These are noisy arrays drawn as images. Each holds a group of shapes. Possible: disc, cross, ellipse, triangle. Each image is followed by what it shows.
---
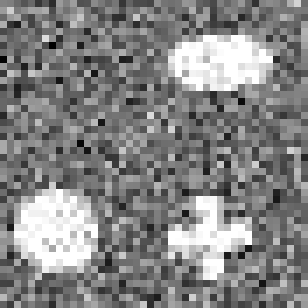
top right: ellipse; bottom left: disc; bottom right: cross
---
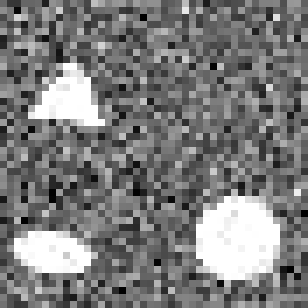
top left: triangle; bottom left: ellipse; bottom right: disc
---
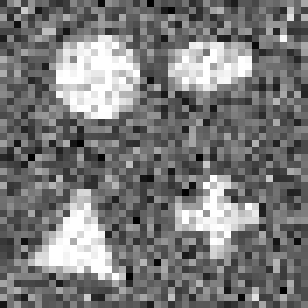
top left: disc; top right: ellipse; bottom left: triangle; bottom right: cross
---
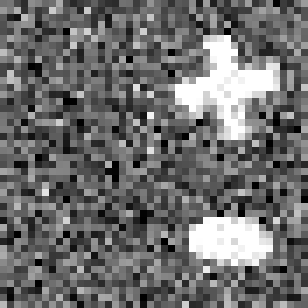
top right: cross; bottom right: ellipse
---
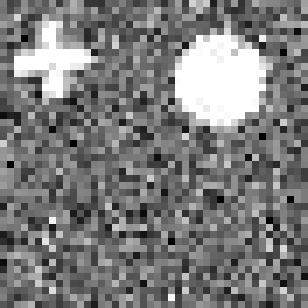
top left: cross; top right: disc
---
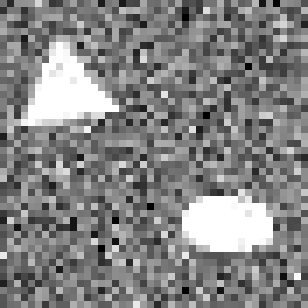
top left: triangle; bottom right: ellipse
